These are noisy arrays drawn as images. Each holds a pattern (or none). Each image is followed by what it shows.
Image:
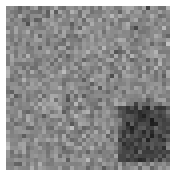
one block
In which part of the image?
bottom right
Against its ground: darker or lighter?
darker
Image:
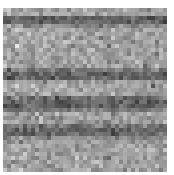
bands of rows
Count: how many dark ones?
4
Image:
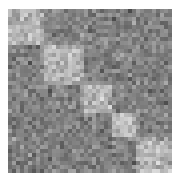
blocks along the diagonal
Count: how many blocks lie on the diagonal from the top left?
5
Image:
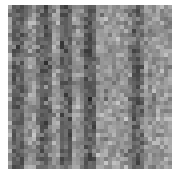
bands of columns
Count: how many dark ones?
5
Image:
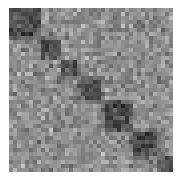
blocks along the diagonal
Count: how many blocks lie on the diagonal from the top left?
7
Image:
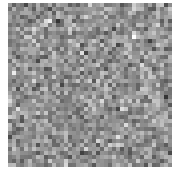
only noise
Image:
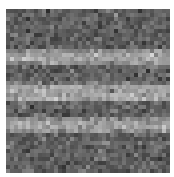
bands of rows
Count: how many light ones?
3
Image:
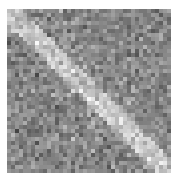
a diagonal band
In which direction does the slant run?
top left to bottom right
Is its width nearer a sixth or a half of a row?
a sixth
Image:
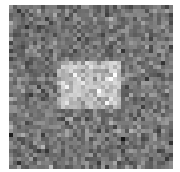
one block
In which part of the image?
centre
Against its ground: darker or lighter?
lighter
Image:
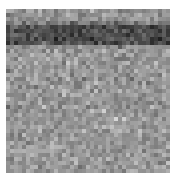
one band of rows
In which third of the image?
top
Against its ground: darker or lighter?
darker
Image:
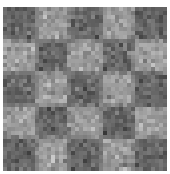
a checkerboard
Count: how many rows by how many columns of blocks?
5 by 5
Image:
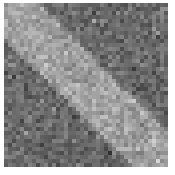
a diagonal band
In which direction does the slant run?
top left to bottom right
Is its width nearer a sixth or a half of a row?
a half
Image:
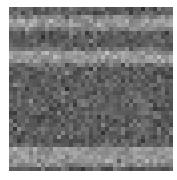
bands of rows
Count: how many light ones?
3
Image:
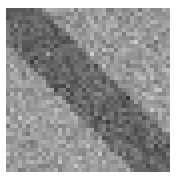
a diagonal band
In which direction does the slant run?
top left to bottom right
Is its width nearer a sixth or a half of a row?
a half
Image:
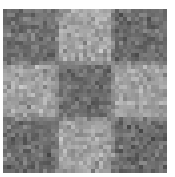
a checkerboard
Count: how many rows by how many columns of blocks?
3 by 3
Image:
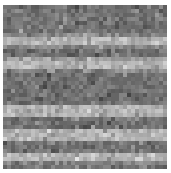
bands of rows
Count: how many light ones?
5
